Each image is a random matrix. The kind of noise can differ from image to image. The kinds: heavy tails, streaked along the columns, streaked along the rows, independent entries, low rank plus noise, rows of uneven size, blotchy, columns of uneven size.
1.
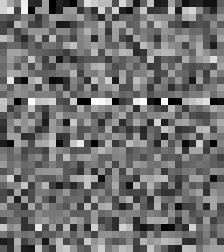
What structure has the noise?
rows of uneven size
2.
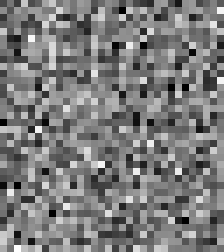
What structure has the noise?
independent entries
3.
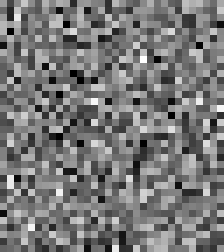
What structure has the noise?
low rank plus noise
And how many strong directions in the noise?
five to eight
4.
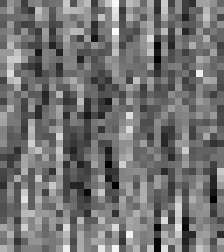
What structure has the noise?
streaked along the columns
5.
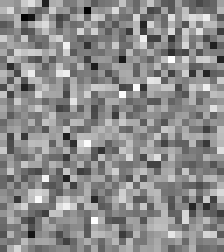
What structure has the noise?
low rank plus noise
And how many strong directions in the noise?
two
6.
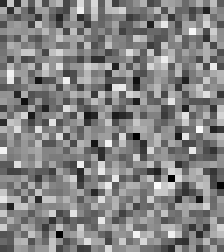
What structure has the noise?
independent entries
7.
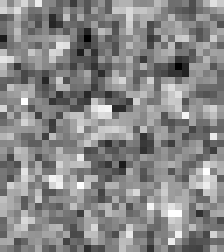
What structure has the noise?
blotchy
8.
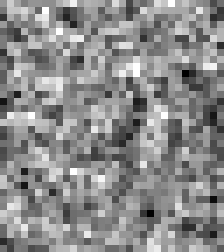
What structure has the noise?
blotchy
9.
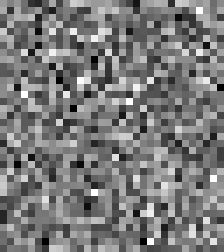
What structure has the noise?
independent entries
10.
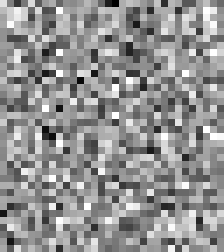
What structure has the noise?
low rank plus noise
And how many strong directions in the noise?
one
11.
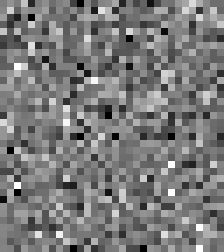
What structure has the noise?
heavy tails
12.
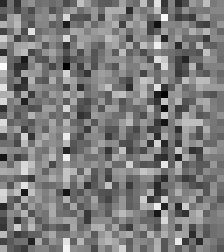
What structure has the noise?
columns of uneven size
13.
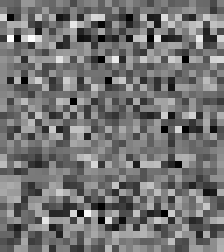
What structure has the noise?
rows of uneven size
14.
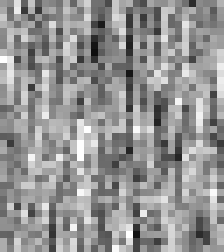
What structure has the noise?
streaked along the columns
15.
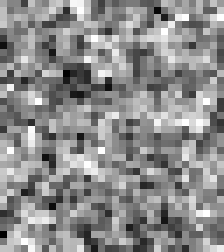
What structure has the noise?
blotchy
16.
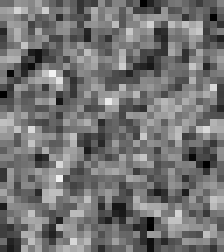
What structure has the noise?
blotchy
